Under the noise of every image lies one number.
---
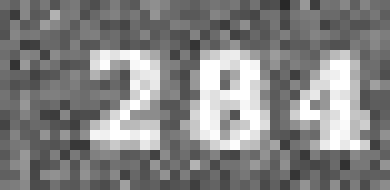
284
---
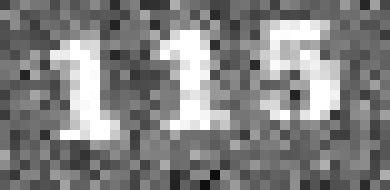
115
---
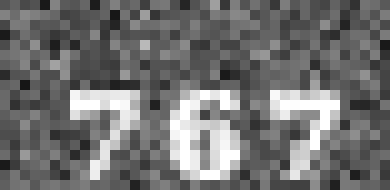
767
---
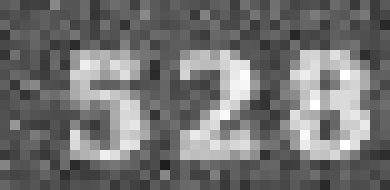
528
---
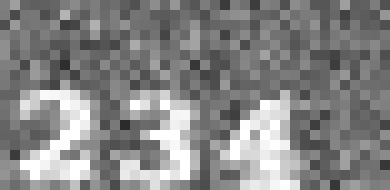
234
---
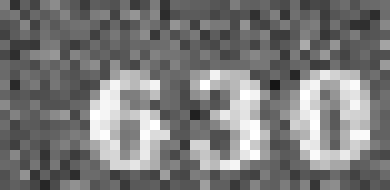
630
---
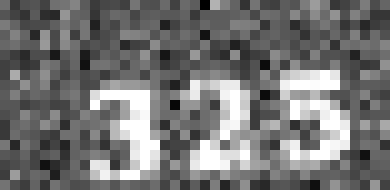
325
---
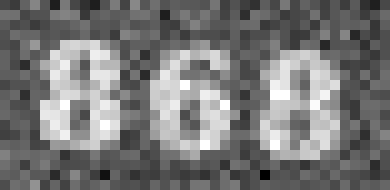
868
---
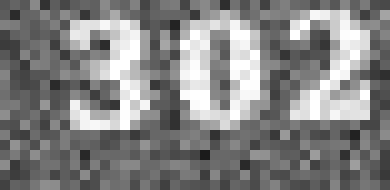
302
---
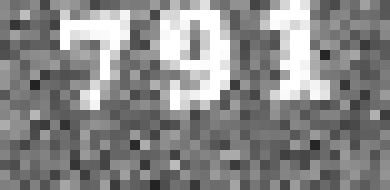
791
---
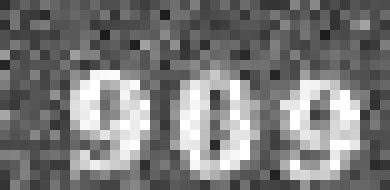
909
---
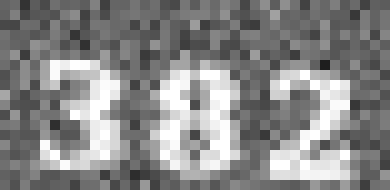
382
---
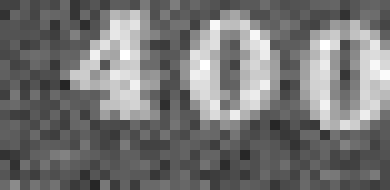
400
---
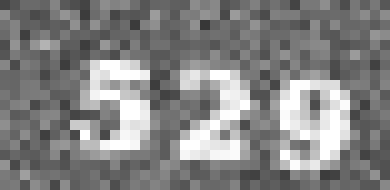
529
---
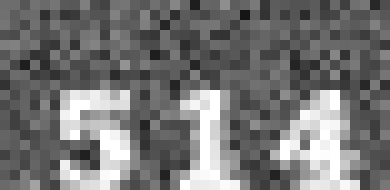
514
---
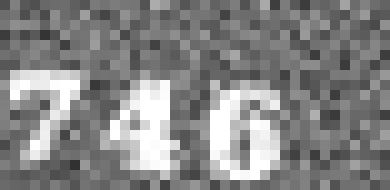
746
